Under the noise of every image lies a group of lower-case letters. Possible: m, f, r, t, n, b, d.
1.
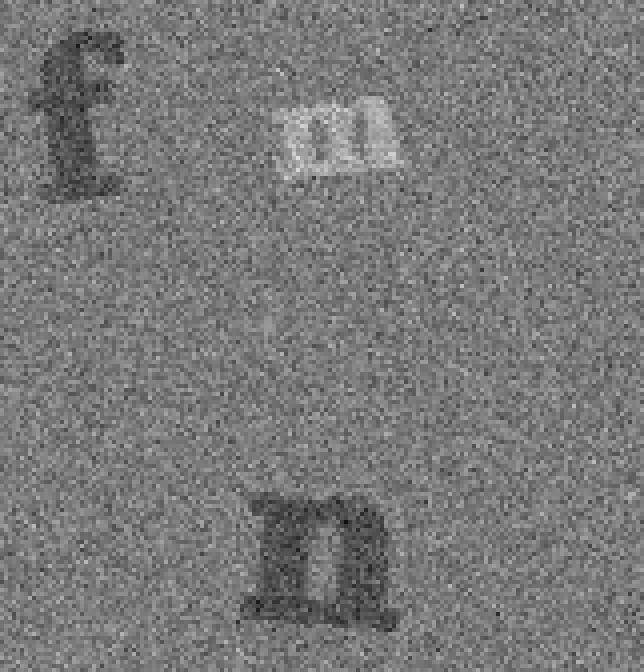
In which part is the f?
top left
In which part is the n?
bottom middle
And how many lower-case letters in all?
3
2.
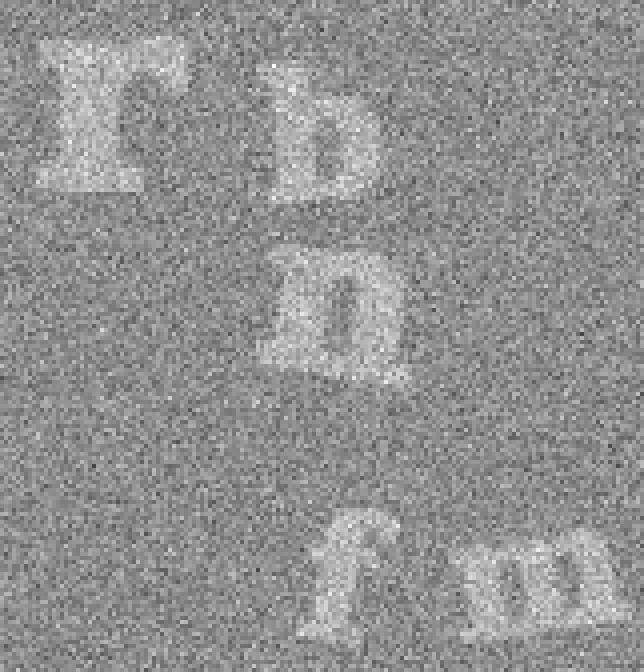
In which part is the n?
centre
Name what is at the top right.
nothing
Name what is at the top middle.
b
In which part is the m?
bottom right
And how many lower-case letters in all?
5
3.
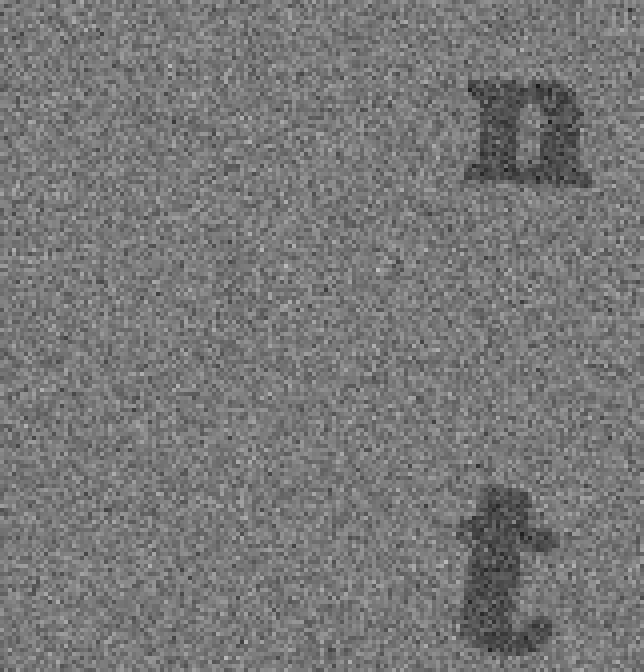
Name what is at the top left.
nothing
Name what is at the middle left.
nothing
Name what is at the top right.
n
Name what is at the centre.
nothing
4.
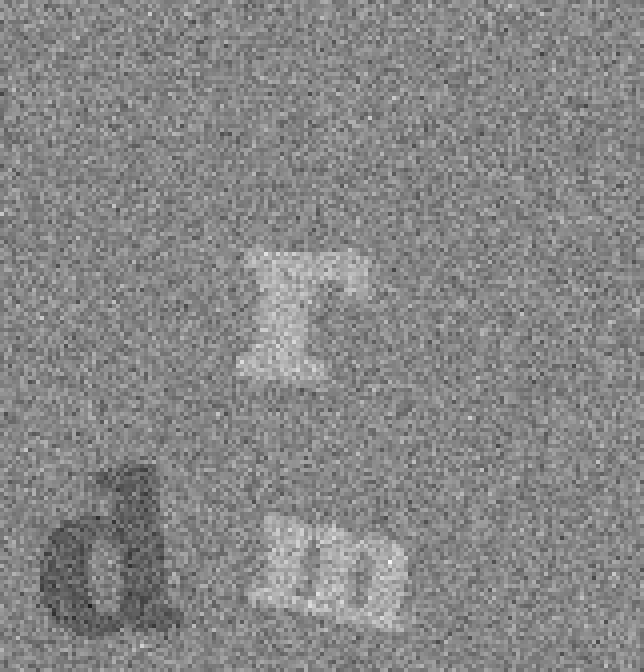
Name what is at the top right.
nothing
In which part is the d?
bottom left
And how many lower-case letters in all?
3
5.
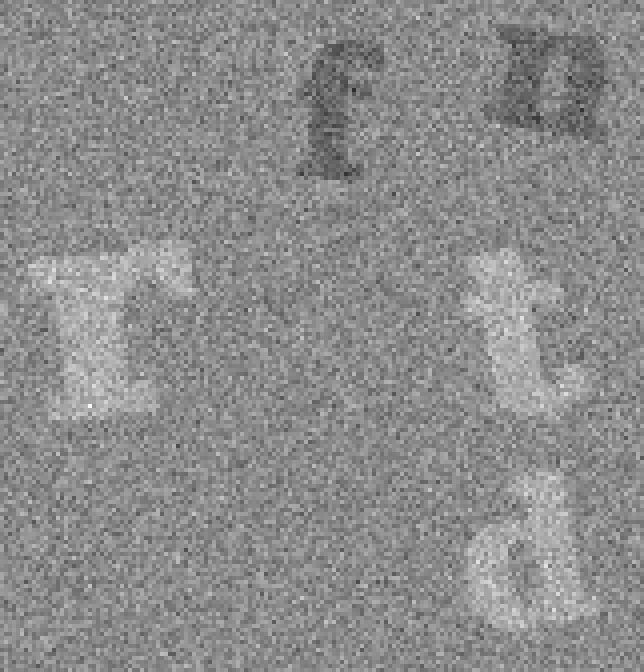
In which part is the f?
top middle
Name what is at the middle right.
t
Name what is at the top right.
n
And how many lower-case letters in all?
5
